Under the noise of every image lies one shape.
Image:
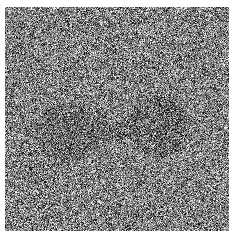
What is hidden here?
dark dumbbell
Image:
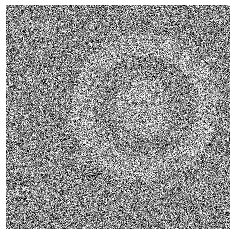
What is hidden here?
light bullseye
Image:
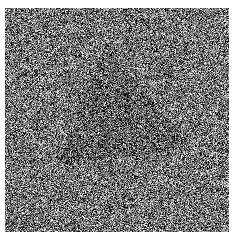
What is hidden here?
dark triangle
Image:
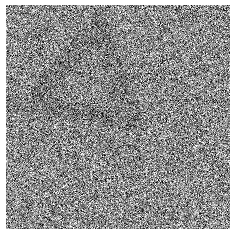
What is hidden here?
dark triangle frame
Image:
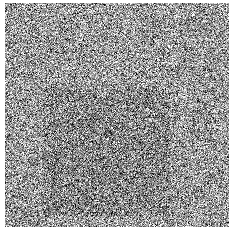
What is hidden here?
dark square
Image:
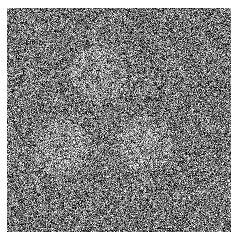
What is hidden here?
light three dots
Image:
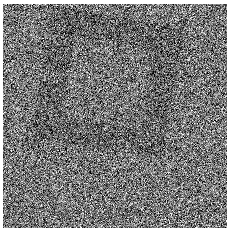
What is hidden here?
dark square frame
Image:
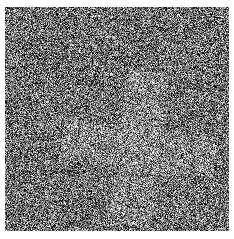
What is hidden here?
light cross
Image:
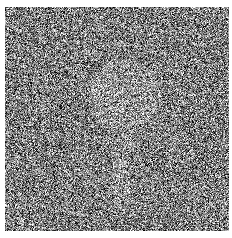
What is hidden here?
light lollipop
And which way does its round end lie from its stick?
up
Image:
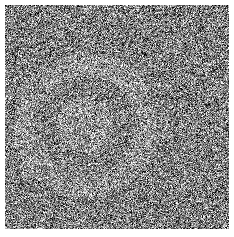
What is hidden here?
light bullseye
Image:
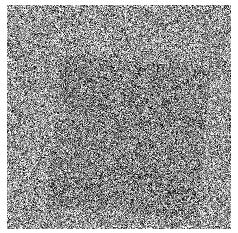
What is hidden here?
dark square
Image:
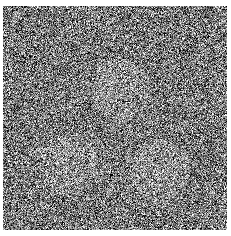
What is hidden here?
light three dots
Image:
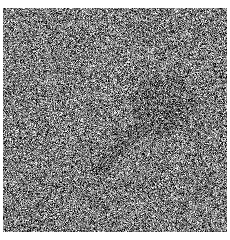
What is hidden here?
dark lollipop
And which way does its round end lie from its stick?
up and right
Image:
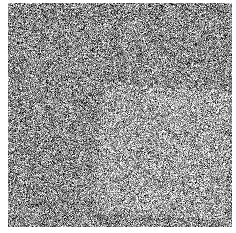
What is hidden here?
light square
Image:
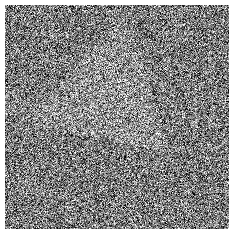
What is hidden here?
light triangle
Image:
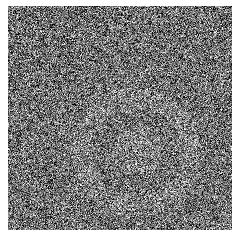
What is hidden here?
light bullseye
